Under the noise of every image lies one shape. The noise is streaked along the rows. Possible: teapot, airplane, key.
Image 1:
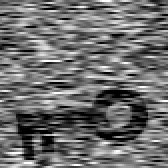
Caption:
dark key
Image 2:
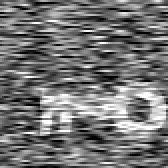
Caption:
light key
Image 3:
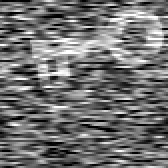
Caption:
light key
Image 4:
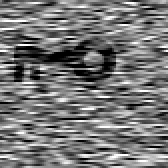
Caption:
dark key
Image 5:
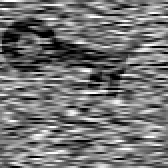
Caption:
dark key
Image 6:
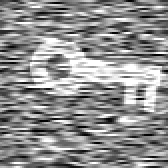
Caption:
light key
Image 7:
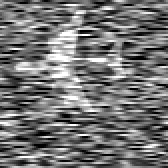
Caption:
light airplane
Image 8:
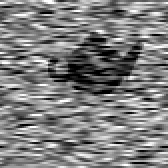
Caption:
dark teapot
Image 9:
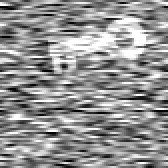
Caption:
light key
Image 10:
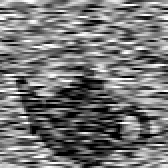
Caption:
dark teapot
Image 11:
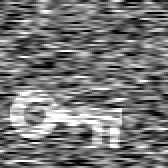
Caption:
light key
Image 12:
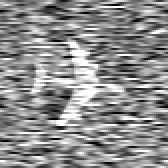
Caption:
light airplane
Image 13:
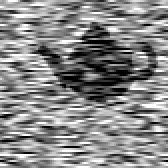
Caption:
dark teapot
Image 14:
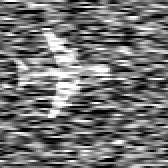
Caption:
light airplane
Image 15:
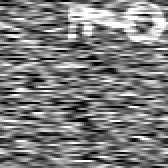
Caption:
light key
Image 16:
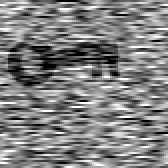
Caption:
dark key
